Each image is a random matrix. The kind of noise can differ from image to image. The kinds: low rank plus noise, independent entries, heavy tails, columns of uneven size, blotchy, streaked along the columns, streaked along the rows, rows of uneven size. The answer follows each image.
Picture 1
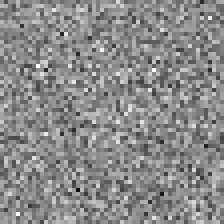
independent entries
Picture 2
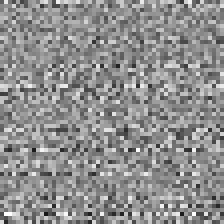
rows of uneven size
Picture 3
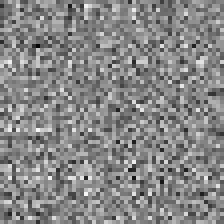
low rank plus noise
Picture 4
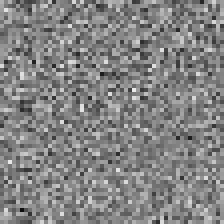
low rank plus noise
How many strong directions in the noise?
five to eight
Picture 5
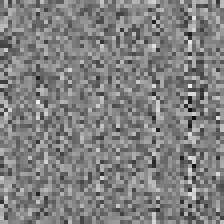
columns of uneven size
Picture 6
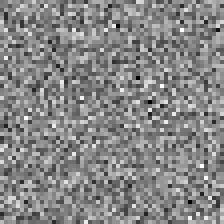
independent entries
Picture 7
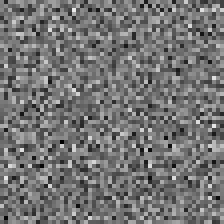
low rank plus noise
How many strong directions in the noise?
two
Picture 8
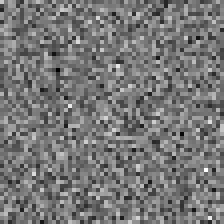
independent entries
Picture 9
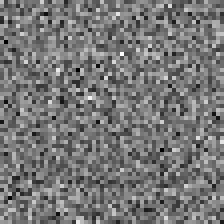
independent entries
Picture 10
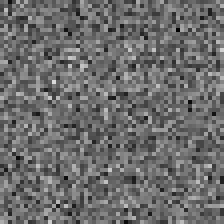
low rank plus noise
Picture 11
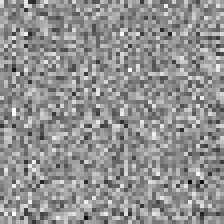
low rank plus noise
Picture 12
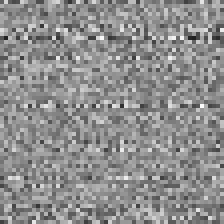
rows of uneven size
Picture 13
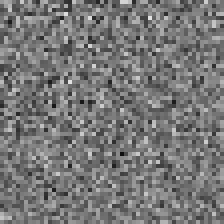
low rank plus noise
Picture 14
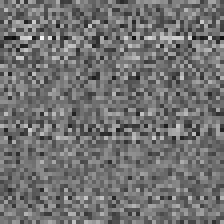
rows of uneven size
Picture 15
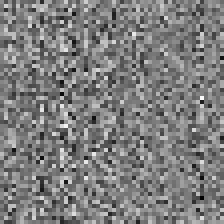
columns of uneven size
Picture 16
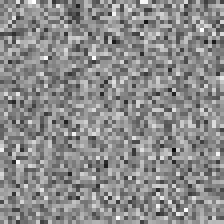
low rank plus noise
